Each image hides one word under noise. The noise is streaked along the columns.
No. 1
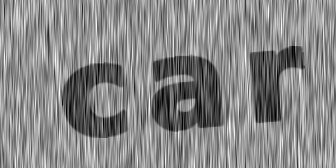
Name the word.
car
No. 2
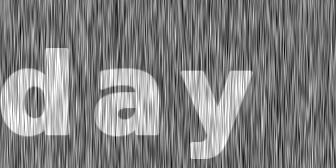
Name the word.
day
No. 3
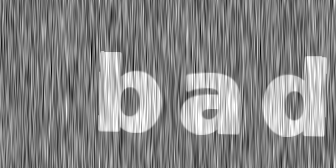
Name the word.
bad
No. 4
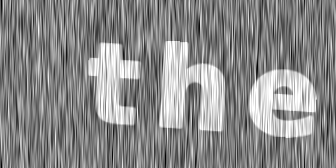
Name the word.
the
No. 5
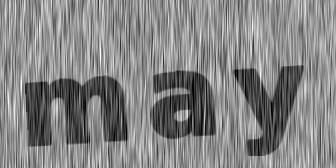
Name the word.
may
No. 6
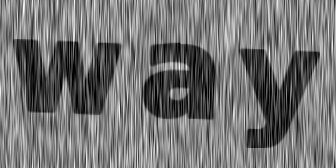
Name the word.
way
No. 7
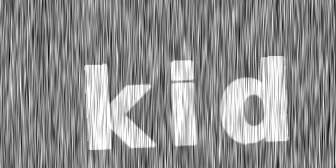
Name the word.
kid
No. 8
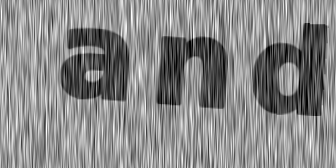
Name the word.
and
